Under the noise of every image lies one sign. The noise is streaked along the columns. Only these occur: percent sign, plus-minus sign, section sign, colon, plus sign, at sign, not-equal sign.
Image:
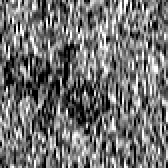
percent sign
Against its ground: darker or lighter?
darker
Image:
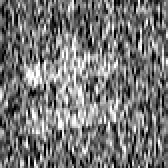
plus-minus sign
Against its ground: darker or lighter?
lighter
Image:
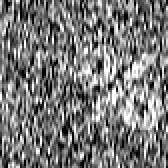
percent sign
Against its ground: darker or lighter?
lighter
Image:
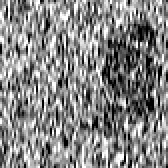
section sign
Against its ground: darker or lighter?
darker
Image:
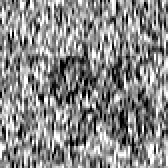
percent sign
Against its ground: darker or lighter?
darker
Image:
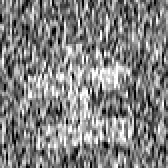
plus-minus sign
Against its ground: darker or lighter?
lighter
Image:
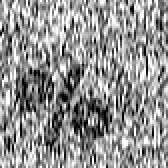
percent sign
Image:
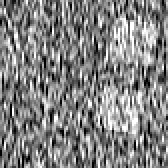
colon
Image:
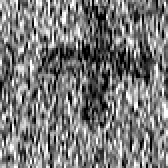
plus sign
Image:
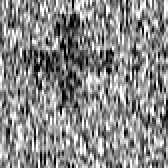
plus sign
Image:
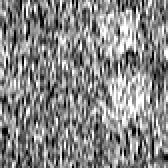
colon
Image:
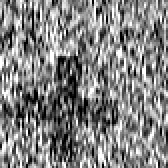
plus sign
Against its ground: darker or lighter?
darker
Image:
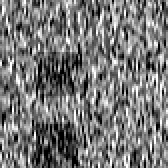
colon
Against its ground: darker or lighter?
darker
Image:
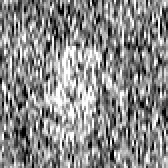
section sign
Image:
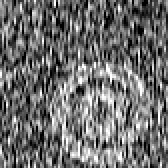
at sign
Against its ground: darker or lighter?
lighter
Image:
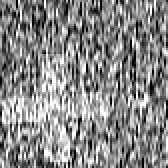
plus sign
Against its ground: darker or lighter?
lighter
